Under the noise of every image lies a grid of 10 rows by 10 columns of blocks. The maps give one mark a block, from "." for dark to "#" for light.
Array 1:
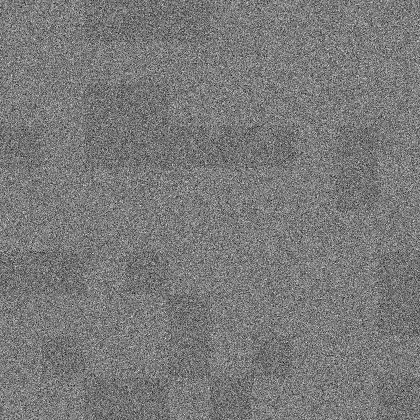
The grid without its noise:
##...#####
##########
##..######
.#.....#.#
########.#
##########
..#.#####.
####.####.
#.##.#.###
##..#.###.
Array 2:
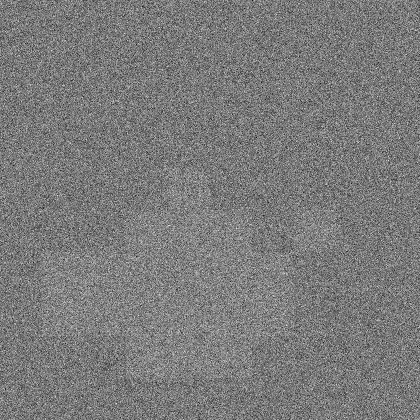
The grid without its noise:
..........
..........
..........
..........
....#.....
...###.#..
.######...
.######...
...###....
..........
